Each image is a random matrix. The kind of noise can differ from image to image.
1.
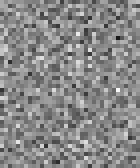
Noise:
low rank plus noise
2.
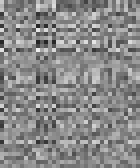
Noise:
low rank plus noise
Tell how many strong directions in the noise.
one
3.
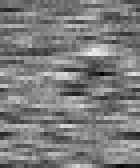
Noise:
streaked along the rows
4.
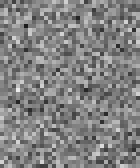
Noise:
independent entries
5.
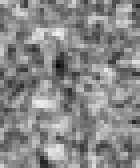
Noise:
blotchy
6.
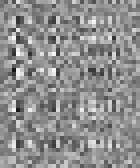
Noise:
low rank plus noise
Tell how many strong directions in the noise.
one
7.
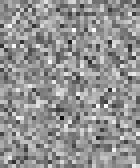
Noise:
independent entries
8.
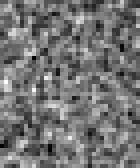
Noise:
blotchy
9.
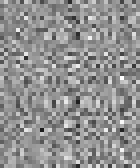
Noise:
low rank plus noise
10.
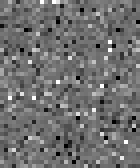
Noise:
heavy tails
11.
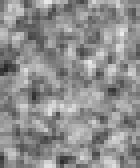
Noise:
blotchy
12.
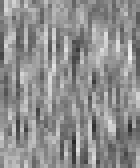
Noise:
streaked along the columns
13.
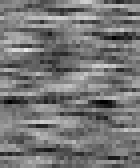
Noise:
streaked along the rows
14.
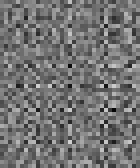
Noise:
low rank plus noise
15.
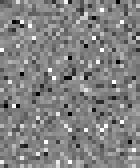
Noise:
heavy tails
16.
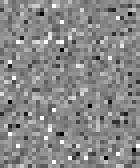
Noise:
heavy tails
